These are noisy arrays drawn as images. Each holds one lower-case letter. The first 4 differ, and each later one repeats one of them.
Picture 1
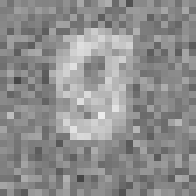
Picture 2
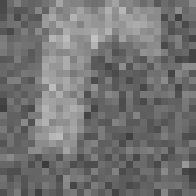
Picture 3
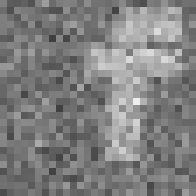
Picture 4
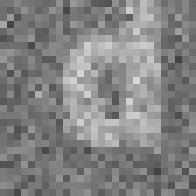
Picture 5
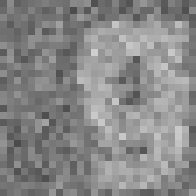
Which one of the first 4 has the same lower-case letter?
1
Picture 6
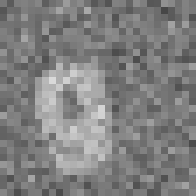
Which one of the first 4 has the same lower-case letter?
1
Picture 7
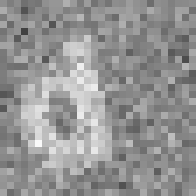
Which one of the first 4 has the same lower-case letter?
4
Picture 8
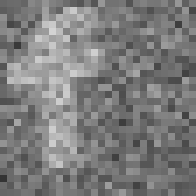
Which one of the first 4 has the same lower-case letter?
3
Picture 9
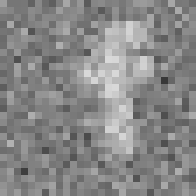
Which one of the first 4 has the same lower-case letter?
3
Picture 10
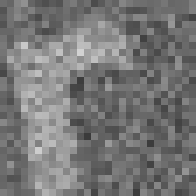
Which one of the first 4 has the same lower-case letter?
2
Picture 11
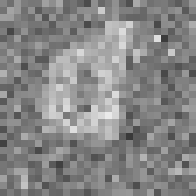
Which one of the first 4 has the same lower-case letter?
4
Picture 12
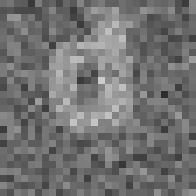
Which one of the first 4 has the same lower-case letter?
4
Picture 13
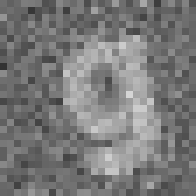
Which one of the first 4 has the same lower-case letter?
1
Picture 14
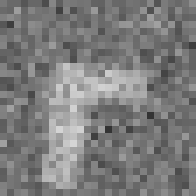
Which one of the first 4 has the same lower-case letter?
2
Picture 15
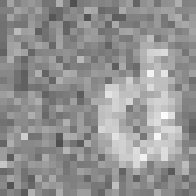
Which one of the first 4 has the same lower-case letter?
4
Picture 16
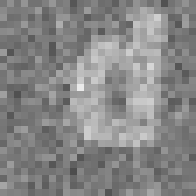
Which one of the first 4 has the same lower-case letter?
4
